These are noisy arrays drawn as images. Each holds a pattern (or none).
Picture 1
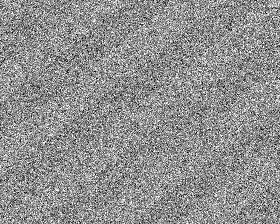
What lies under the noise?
diagonal stripes
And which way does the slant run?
bottom left to top right
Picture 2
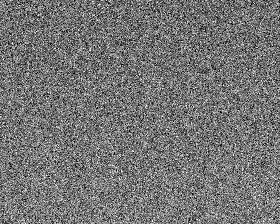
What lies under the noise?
a smooth slope
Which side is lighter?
bottom
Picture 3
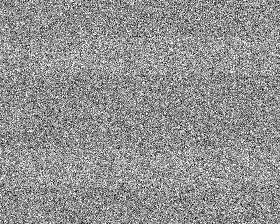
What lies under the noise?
horizontal stripes
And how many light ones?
2
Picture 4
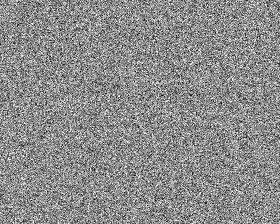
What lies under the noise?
only noise
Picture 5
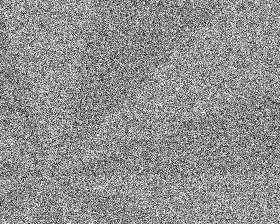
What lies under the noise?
spokes from one point
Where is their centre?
bottom left
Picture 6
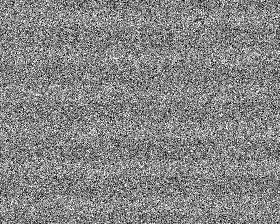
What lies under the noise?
horizontal stripes
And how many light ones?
6
